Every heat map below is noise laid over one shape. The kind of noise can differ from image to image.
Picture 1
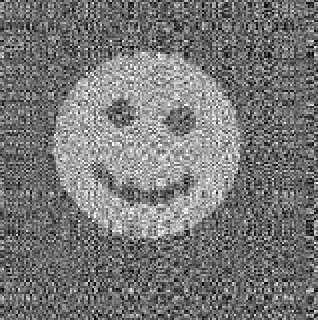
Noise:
low rank plus noise
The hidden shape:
smiling face
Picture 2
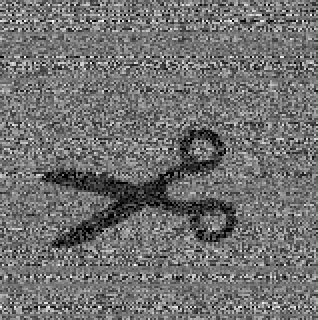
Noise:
rows of uneven size
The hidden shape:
pair of scissors
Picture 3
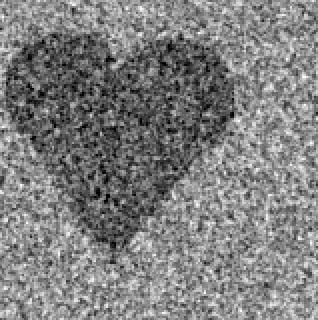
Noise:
blotchy
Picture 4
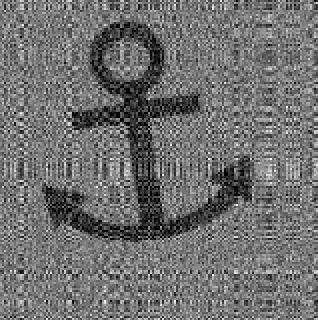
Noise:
low rank plus noise
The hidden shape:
anchor
